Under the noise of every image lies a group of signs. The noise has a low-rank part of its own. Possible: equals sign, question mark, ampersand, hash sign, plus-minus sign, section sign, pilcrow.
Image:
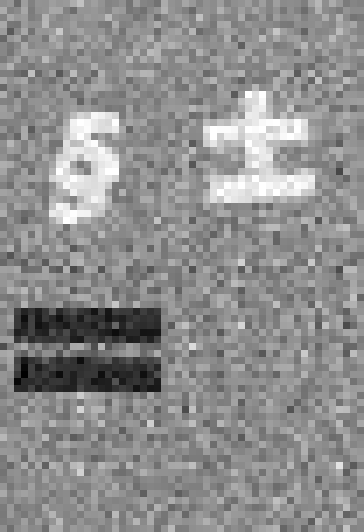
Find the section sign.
top left
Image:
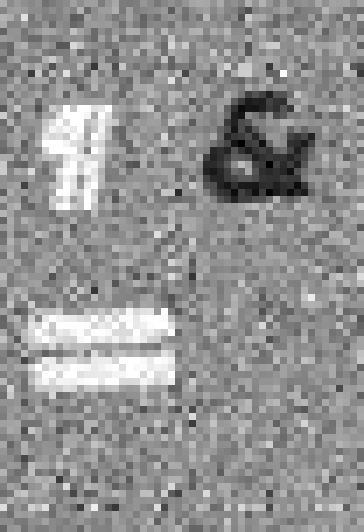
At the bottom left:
equals sign
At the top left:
pilcrow
